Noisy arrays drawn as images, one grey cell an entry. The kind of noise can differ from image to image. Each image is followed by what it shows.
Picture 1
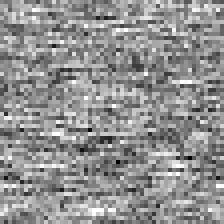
streaked along the rows
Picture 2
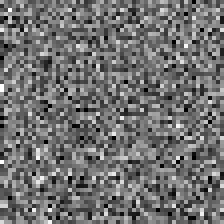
low rank plus noise
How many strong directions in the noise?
five to eight
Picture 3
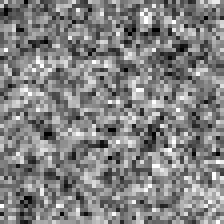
blotchy
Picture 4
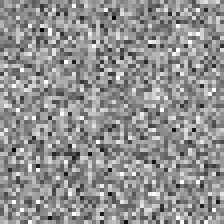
independent entries
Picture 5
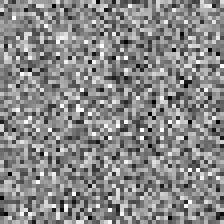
independent entries
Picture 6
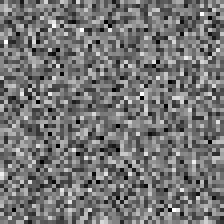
independent entries
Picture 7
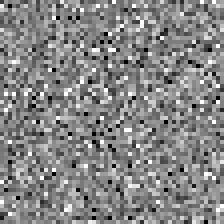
heavy tails
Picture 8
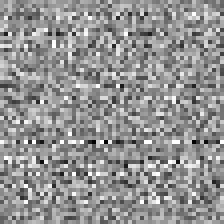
rows of uneven size
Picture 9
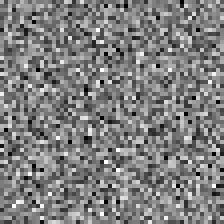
independent entries
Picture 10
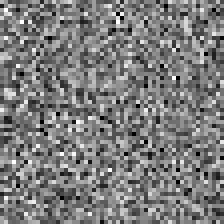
low rank plus noise
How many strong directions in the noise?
five to eight
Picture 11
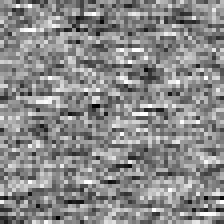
streaked along the rows
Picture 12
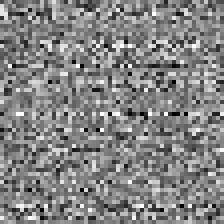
rows of uneven size
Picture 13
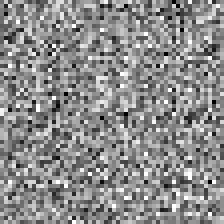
low rank plus noise
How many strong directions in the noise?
one
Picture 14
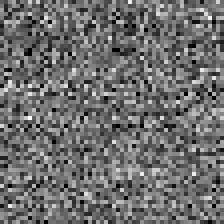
low rank plus noise
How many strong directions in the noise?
three or four
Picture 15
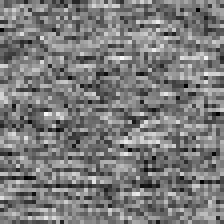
streaked along the rows
